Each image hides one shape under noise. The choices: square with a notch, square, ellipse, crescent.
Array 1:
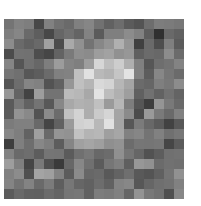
ellipse
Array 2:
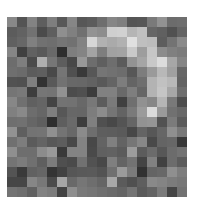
crescent
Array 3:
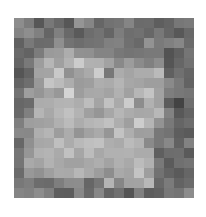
square
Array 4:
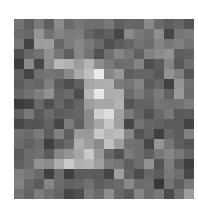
crescent
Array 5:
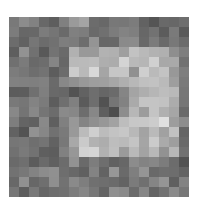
square with a notch
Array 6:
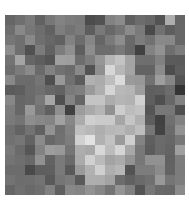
ellipse
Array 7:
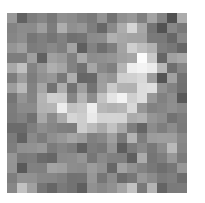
crescent
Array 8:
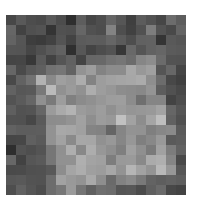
square
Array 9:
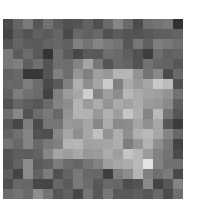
square
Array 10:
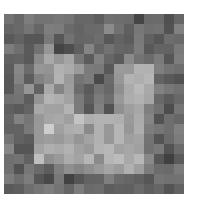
square with a notch
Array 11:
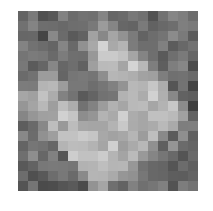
square with a notch
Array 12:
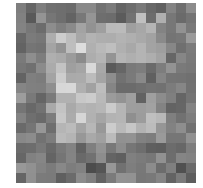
square with a notch
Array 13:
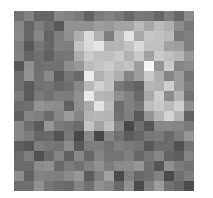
square with a notch
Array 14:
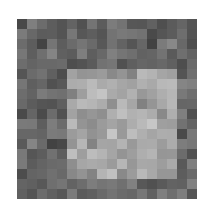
square
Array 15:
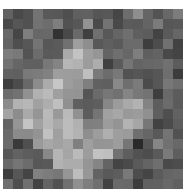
square with a notch
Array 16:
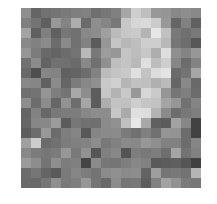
ellipse
